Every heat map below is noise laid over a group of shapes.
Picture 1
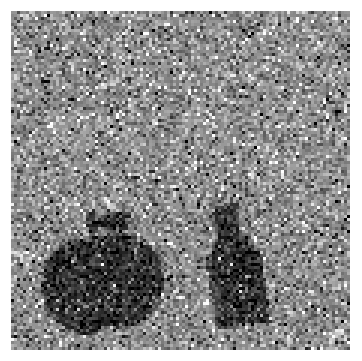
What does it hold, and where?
bottom left: apple; bottom right: bottle
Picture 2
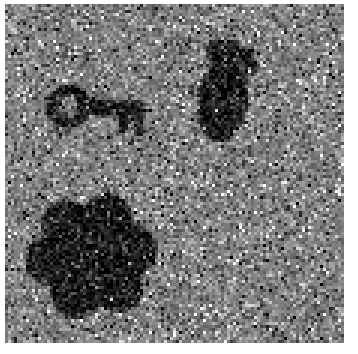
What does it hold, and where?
top left: key; top right: footprint; bottom left: flower
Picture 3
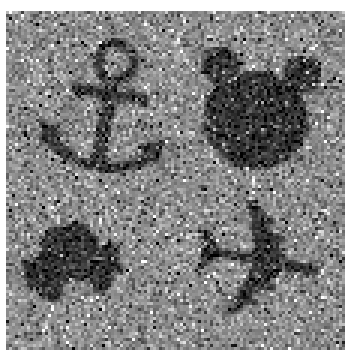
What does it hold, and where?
top left: anchor; top right: bear's head; bottom left: car; bottom right: airplane
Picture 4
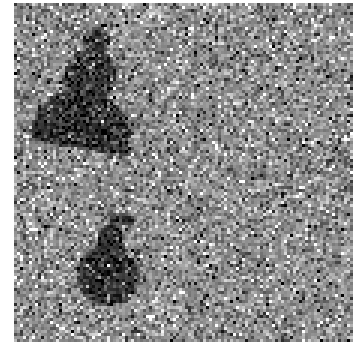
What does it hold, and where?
top left: chess pawn; bottom left: pear
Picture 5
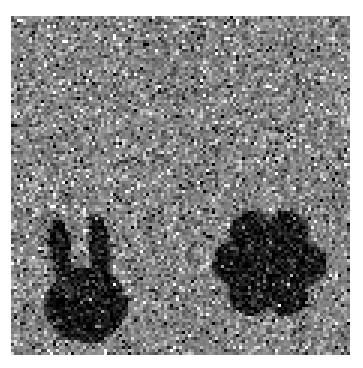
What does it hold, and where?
bottom left: rabbit's head; bottom right: flower
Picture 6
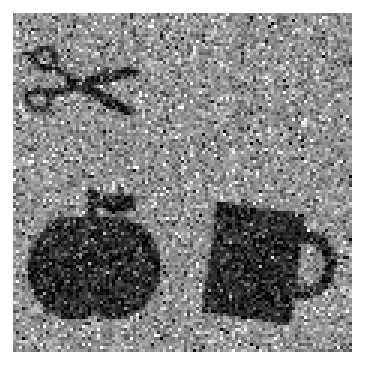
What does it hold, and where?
top left: pair of scissors; bottom left: apple; bottom right: cup
